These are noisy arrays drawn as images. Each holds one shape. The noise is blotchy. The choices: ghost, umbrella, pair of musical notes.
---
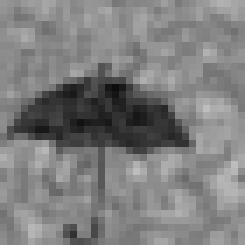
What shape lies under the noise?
umbrella
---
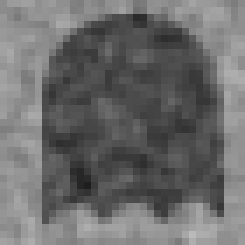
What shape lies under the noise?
ghost
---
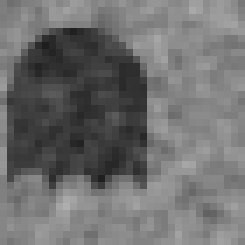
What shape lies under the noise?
ghost
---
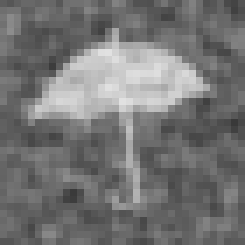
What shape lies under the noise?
umbrella
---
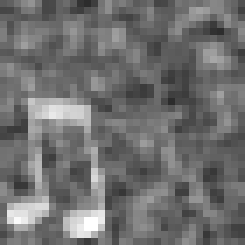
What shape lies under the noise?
pair of musical notes
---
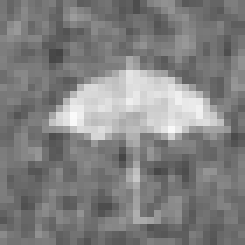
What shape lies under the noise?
umbrella
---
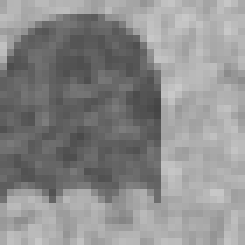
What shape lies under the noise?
ghost
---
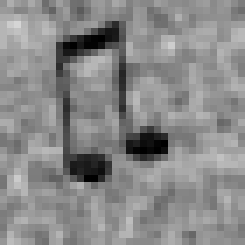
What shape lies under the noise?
pair of musical notes
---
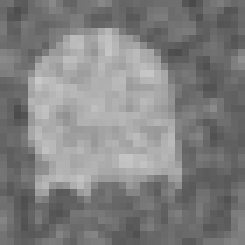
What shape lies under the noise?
ghost
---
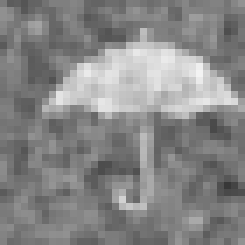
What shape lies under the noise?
umbrella
